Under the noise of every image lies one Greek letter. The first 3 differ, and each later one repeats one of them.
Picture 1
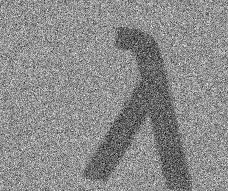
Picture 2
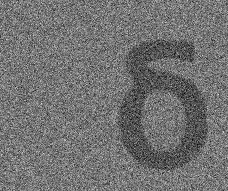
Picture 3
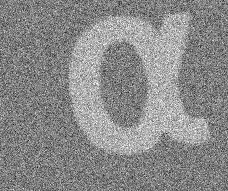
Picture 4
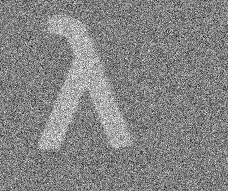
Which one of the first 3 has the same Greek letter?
1
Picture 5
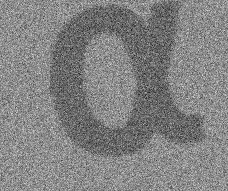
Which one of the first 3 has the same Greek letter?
3
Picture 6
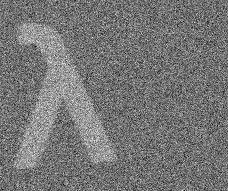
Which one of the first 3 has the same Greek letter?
1
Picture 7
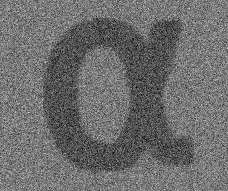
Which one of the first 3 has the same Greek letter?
3
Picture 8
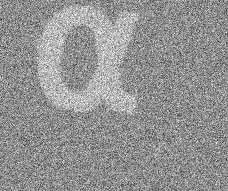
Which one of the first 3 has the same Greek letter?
3
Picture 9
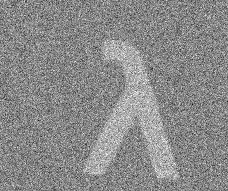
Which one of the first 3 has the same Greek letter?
1
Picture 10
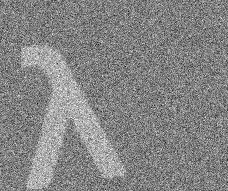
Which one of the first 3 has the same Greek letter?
1
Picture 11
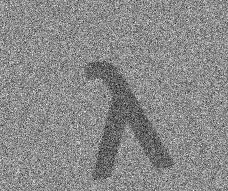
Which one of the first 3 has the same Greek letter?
1
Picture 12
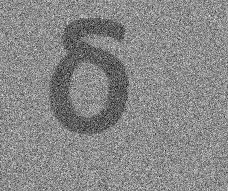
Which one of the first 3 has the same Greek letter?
2
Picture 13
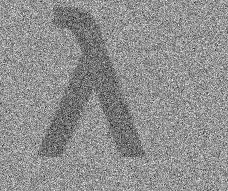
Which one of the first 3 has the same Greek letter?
1
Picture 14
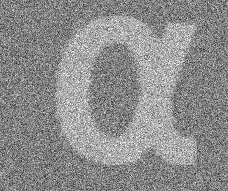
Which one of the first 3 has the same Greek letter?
3
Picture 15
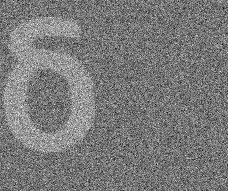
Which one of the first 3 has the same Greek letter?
2
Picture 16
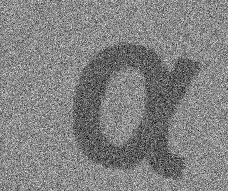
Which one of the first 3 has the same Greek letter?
3
